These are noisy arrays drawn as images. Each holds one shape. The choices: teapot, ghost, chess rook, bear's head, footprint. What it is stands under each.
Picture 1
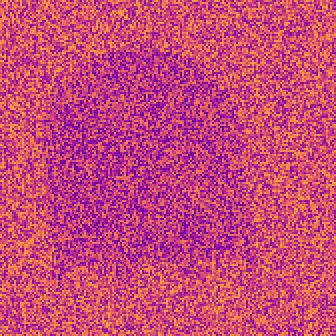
ghost
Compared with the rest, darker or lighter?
darker
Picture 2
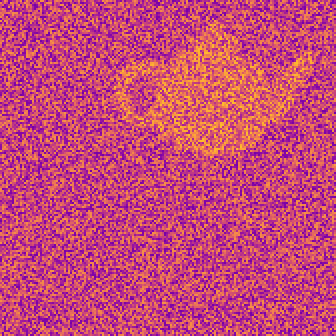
teapot
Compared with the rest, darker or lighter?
lighter
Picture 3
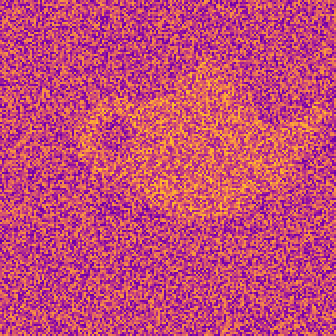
teapot
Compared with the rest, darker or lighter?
lighter
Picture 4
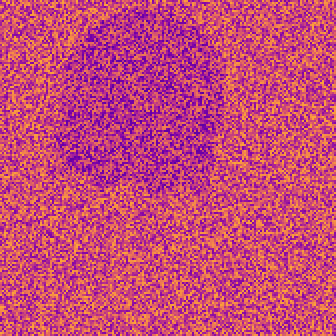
ghost
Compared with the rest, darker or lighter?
darker
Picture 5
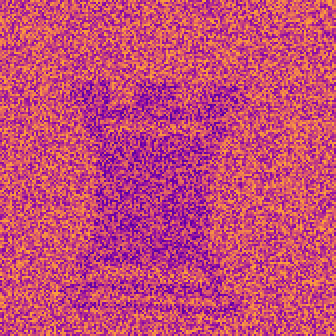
chess rook
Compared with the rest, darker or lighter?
darker
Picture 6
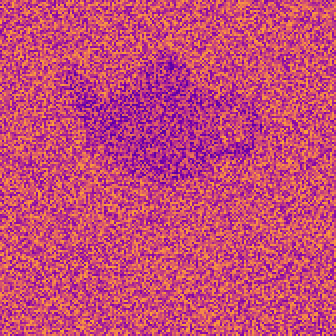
teapot
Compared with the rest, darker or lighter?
darker
